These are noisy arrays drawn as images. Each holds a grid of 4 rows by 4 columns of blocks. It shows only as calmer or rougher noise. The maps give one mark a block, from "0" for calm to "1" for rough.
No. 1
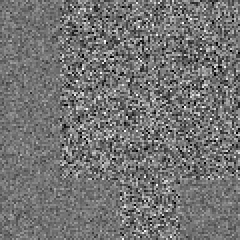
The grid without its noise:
0 1 1 1
0 1 1 1
0 1 1 1
0 0 1 0
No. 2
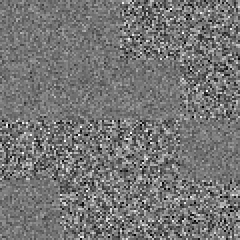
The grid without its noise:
0 0 1 1
0 0 0 1
1 1 1 0
0 1 1 1
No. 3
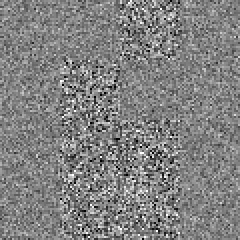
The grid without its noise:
0 0 1 0
0 1 0 0
0 1 1 0
0 1 1 0
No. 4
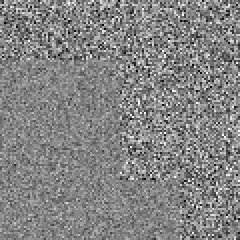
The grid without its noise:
1 1 1 1
0 0 1 1
0 0 1 1
0 0 0 1
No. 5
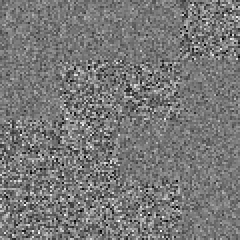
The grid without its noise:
0 0 0 1
0 1 1 0
1 1 0 0
1 1 1 0
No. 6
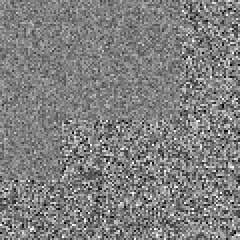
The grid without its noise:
0 0 0 1
0 0 0 1
0 1 1 1
1 1 1 1
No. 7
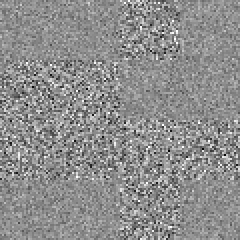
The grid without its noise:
0 0 1 0
1 1 0 0
1 1 1 1
0 0 1 0
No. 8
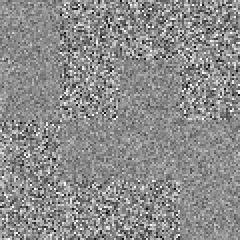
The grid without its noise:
0 1 1 1
0 1 0 1
1 0 0 0
1 1 1 0
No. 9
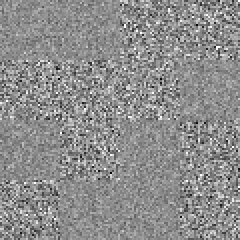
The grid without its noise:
0 0 1 1
1 1 1 0
0 1 0 1
1 0 0 1
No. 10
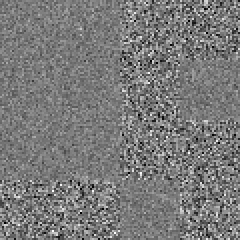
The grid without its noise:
0 0 1 1
0 0 1 0
0 0 1 1
1 1 0 1
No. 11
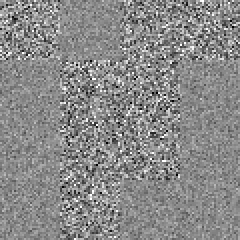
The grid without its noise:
1 0 1 1
0 1 1 0
0 1 1 0
0 1 0 0
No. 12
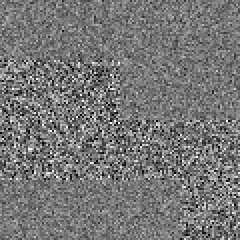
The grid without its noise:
0 0 0 0
1 1 0 0
1 1 1 1
0 0 0 1
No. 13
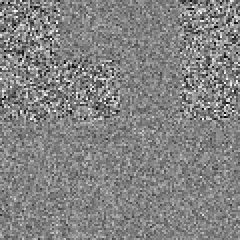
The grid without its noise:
1 0 0 1
1 1 0 1
0 0 0 0
0 0 0 0
